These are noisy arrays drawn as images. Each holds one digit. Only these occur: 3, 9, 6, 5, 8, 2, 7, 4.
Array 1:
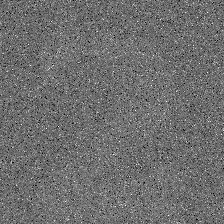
2
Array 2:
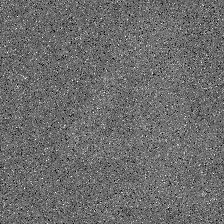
4
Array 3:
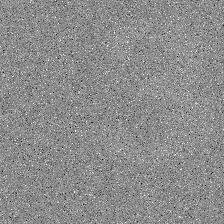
3
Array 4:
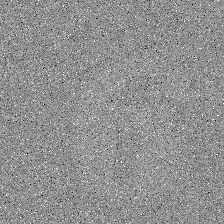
6
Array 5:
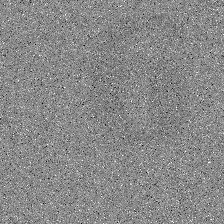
6
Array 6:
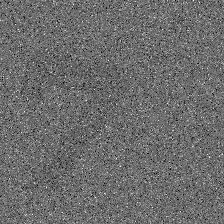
7
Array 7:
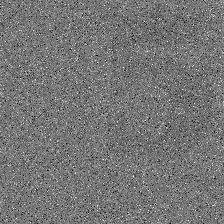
5
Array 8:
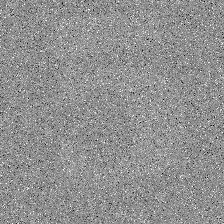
5
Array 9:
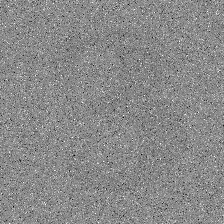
3
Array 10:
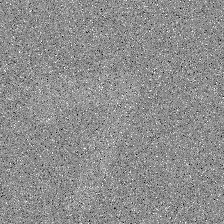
7
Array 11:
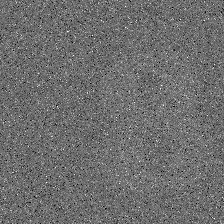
8
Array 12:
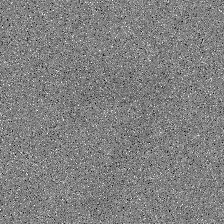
7
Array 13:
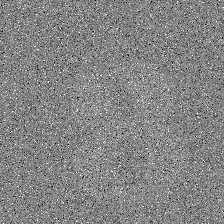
8
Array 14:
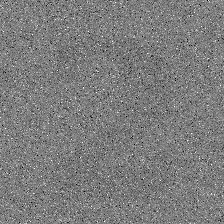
2
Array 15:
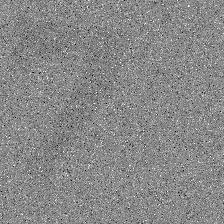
7
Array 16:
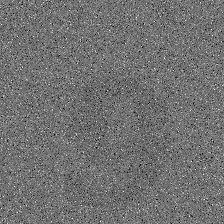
9
